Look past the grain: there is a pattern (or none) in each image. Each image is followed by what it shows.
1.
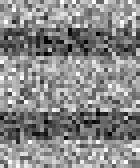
horizontal stripes
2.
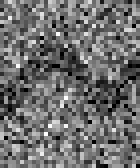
a wavy band
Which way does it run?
left to right
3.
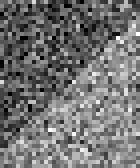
a sharp edge
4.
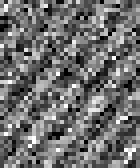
diagonal stripes
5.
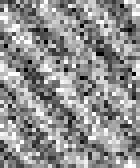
diagonal stripes
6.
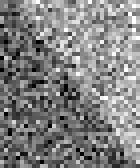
a sharp edge
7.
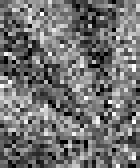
spokes from one point
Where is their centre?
bottom right
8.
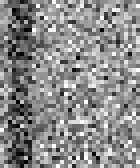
one vertical stripe
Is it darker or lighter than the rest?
darker
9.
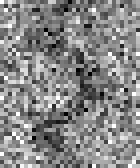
a wavy band
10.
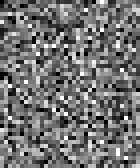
only noise
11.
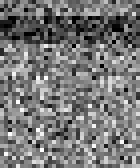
one horizontal stripe
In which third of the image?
top
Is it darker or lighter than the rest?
darker
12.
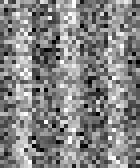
vertical stripes
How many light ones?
3
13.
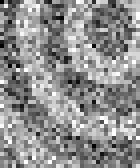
rings round one point
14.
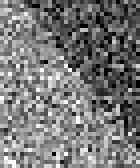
a sharp edge
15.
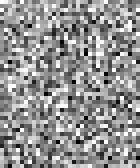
only noise
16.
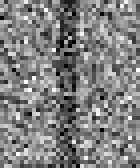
one vertical stripe
